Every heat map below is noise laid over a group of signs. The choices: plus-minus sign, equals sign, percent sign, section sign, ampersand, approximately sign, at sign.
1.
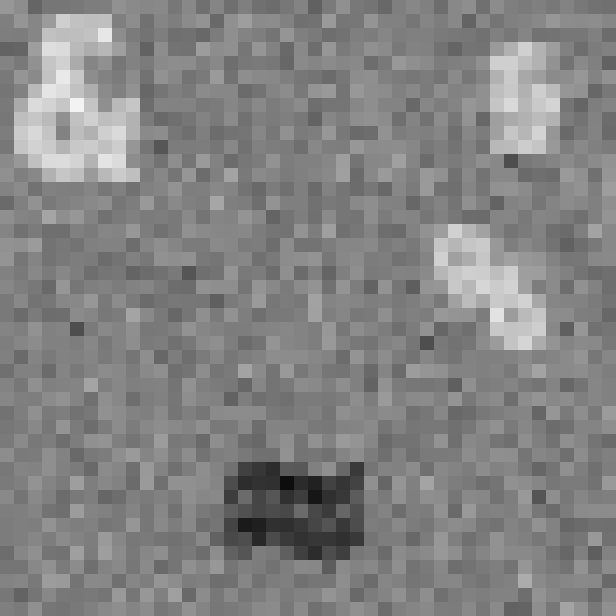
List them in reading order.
top left: light ampersand; top right: light section sign; middle right: light percent sign; bottom middle: dark approximately sign
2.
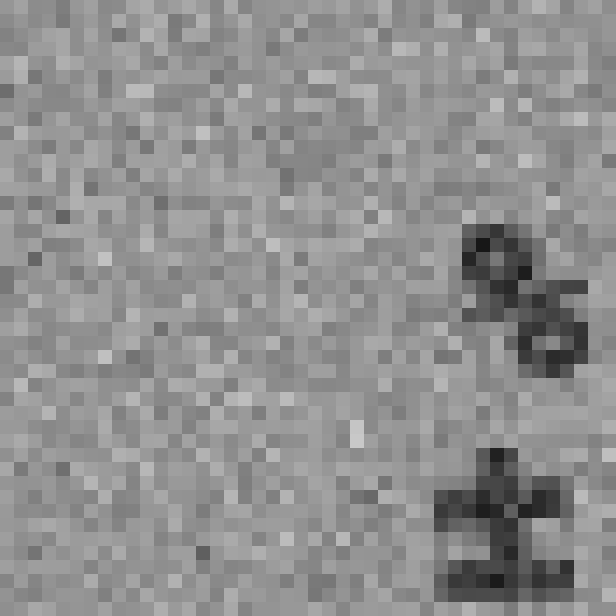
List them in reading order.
middle right: dark percent sign; bottom right: dark plus-minus sign
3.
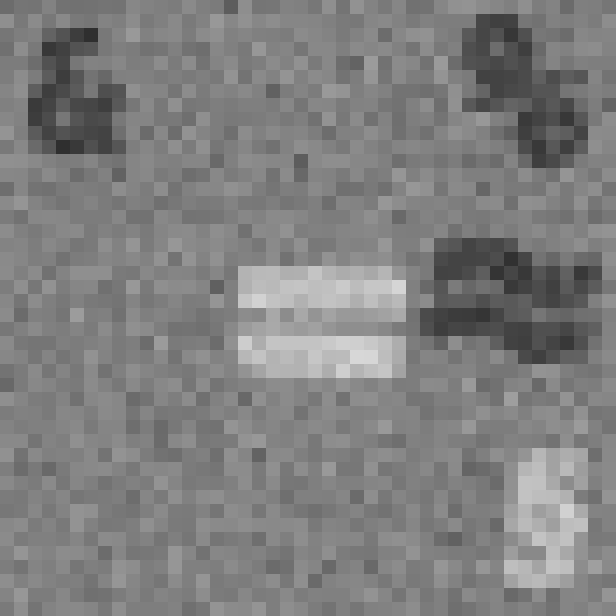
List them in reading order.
top left: dark ampersand; top right: dark percent sign; centre: light equals sign; middle right: dark approximately sign; bottom right: light section sign
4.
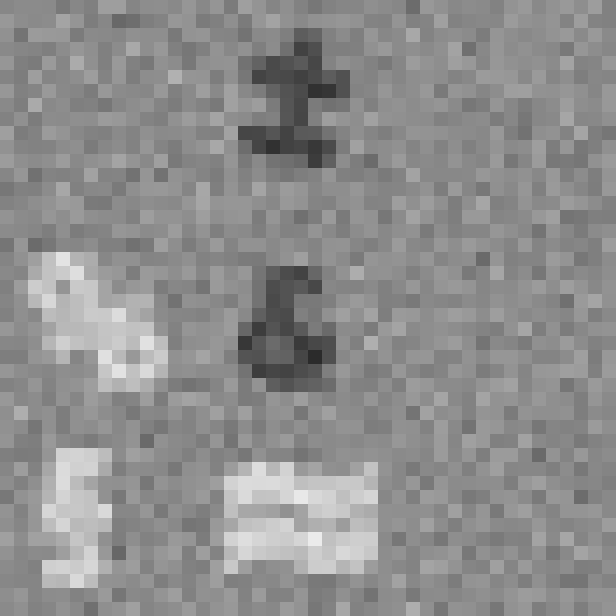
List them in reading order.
top middle: dark plus-minus sign; middle left: light percent sign; centre: dark ampersand; bottom left: light section sign; bottom middle: light approximately sign
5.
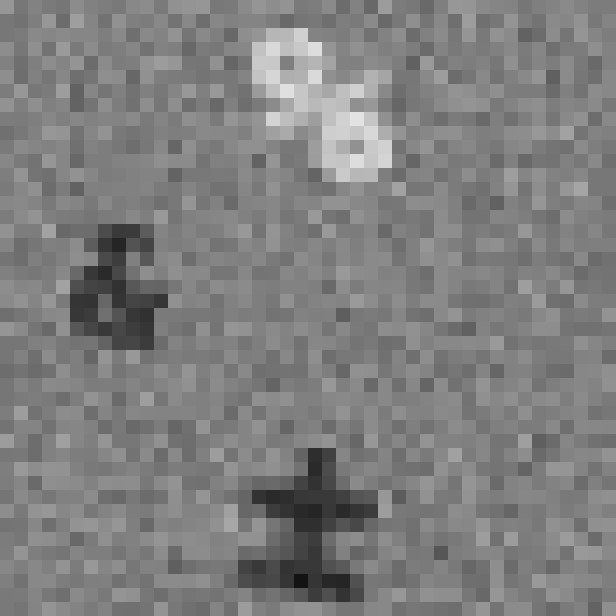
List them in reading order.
top middle: light percent sign; middle left: dark ampersand; bottom middle: dark plus-minus sign
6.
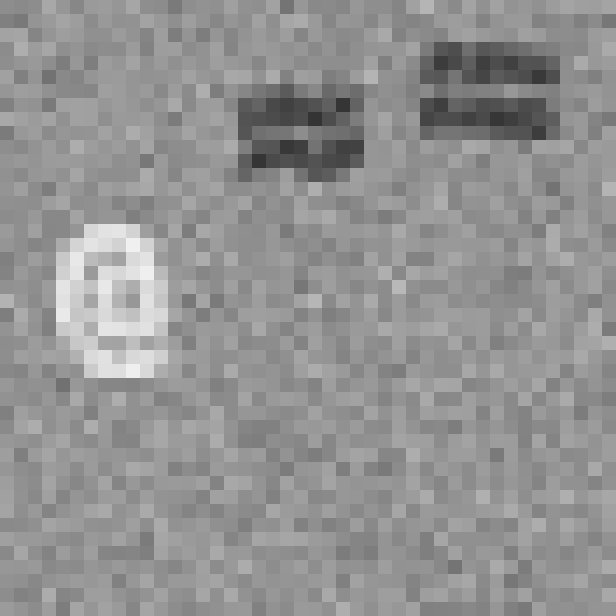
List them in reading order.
top middle: dark approximately sign; top right: dark equals sign; middle left: light at sign
